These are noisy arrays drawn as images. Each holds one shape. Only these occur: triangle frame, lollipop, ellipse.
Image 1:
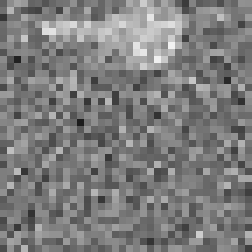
lollipop
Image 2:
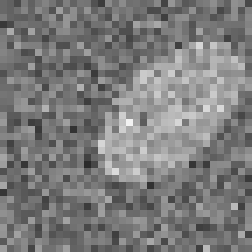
ellipse
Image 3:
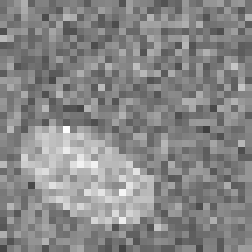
ellipse
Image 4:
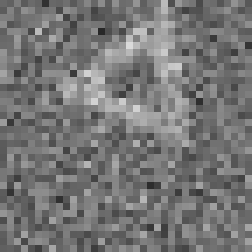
triangle frame
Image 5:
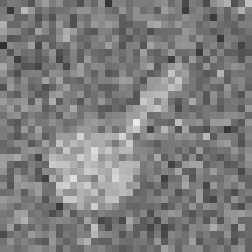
lollipop
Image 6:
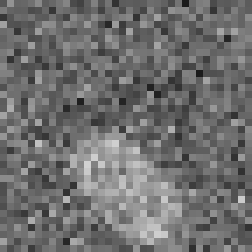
ellipse
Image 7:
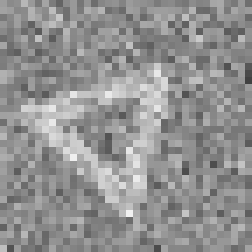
triangle frame
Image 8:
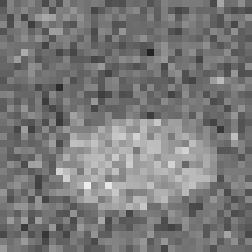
ellipse
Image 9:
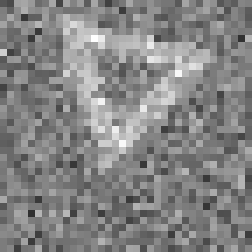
triangle frame
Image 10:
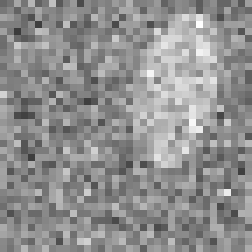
ellipse
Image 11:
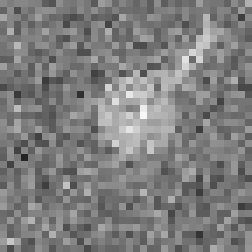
lollipop
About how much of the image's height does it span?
half
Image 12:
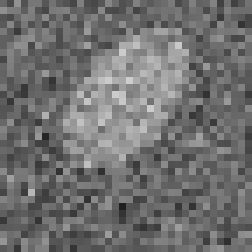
ellipse
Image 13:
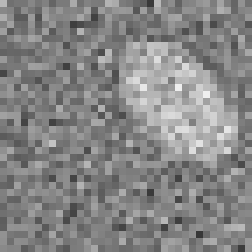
ellipse
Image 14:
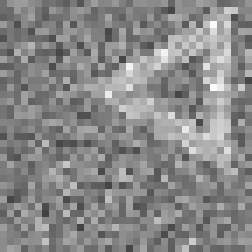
triangle frame
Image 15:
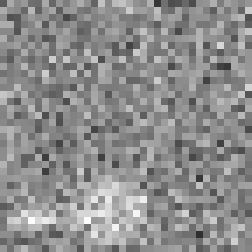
lollipop
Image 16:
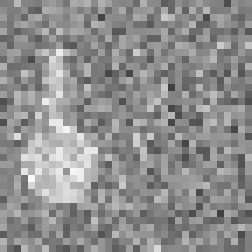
lollipop
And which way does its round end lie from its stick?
down
